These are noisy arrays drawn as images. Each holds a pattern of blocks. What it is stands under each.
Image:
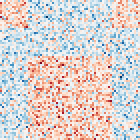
left and right mirror each other
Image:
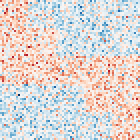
the same after a half turn
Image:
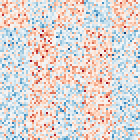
left and right mirror each other
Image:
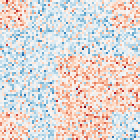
mirrored about the diagonal from the top left
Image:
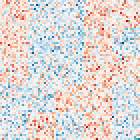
no symmetry
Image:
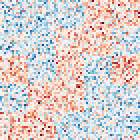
the same after a half turn
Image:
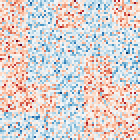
no symmetry
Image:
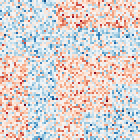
mirrored about the diagonal from the top left
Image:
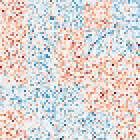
no symmetry
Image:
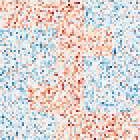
the same after a half turn
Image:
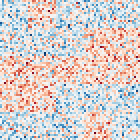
the same after a half turn
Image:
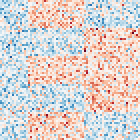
top and bottom mirror each other
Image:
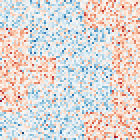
top and bottom mirror each other
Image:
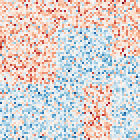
no symmetry
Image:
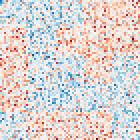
mirrored about the diagonal from the bottom left
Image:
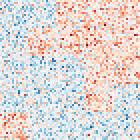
mirrored about the diagonal from the bottom left
